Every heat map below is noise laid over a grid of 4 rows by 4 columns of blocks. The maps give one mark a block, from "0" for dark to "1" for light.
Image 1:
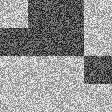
1 0 0 1
0 0 0 1
1 1 1 0
1 1 1 1
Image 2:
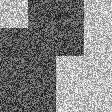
1 0 0 1
0 0 0 1
0 0 1 1
0 0 1 1
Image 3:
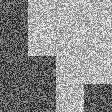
0 1 1 1
0 1 1 1
0 0 1 1
0 0 1 0
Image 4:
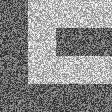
0 1 1 1
0 1 0 0
0 1 1 1
0 0 0 0
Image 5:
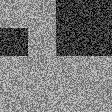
1 1 0 0
0 1 0 0
1 1 1 1
1 1 1 1
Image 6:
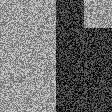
1 1 0 1
1 1 0 0
1 1 0 0
1 1 0 0
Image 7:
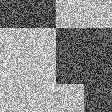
0 0 1 1
1 1 0 0
1 1 0 0
1 1 1 0
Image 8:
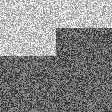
1 1 1 1
1 1 0 0
0 0 0 0
0 0 0 0
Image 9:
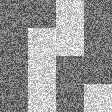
0 0 1 0
0 1 1 0
0 1 0 0
0 1 0 1
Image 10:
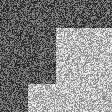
0 0 0 0
0 0 1 1
0 0 1 1
0 1 1 1
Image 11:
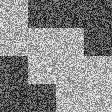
1 0 0 0
1 1 1 0
0 1 1 1
0 0 1 1
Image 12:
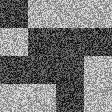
0 1 1 1
1 0 0 0
0 0 0 1
1 1 0 1
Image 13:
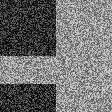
0 0 1 1
0 0 1 1
1 1 1 1
0 0 1 1
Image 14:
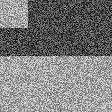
1 0 0 0
0 0 0 0
1 1 1 1
1 1 1 1
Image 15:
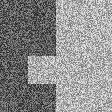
0 0 1 1
0 0 1 1
0 1 1 1
0 0 1 1
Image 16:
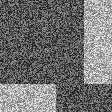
0 0 0 1
0 0 0 1
0 0 0 1
1 1 0 0
